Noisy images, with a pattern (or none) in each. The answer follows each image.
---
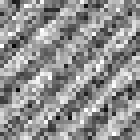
diagonal stripes
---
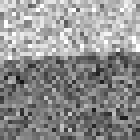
a sharp edge
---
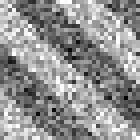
diagonal stripes
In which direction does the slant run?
top left to bottom right
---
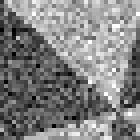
spokes from one point
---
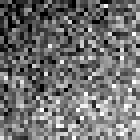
a smooth slope
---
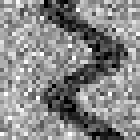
a wavy band
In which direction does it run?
top to bottom
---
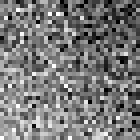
a smooth slope
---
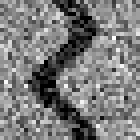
a wavy band
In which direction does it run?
top to bottom
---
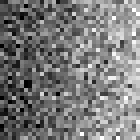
a smooth slope
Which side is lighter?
right
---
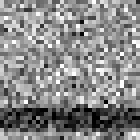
one horizontal stripe
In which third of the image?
bottom
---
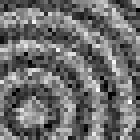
rings round one point
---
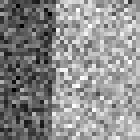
a sharp edge
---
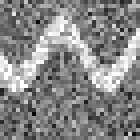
a wavy band
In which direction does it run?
left to right
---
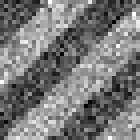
diagonal stripes
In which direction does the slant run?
bottom left to top right
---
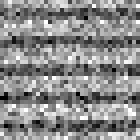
horizontal stripes
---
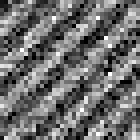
diagonal stripes
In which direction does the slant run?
bottom left to top right
